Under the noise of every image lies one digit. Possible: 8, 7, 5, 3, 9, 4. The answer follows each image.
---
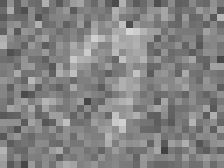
light 7
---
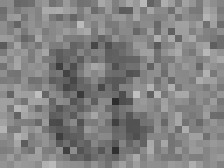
dark 8
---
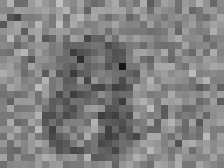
dark 8
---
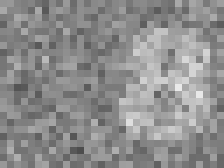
light 8
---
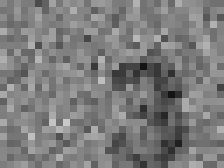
dark 3
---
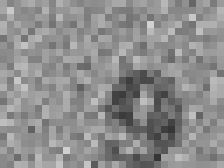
dark 9
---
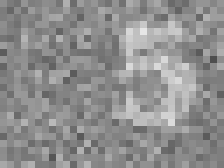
light 5
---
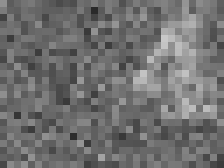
light 4
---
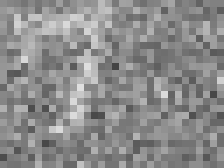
light 7
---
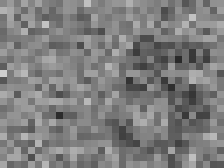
dark 5
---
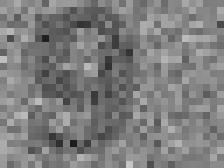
dark 9
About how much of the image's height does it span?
nearly all
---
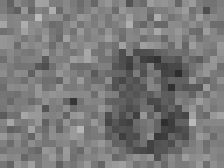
dark 8
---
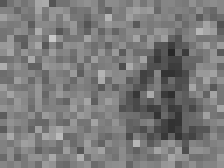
dark 4
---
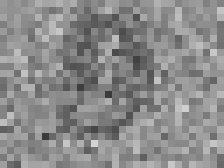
dark 9
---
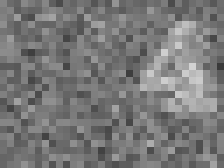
light 4
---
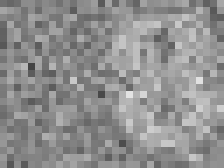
light 8
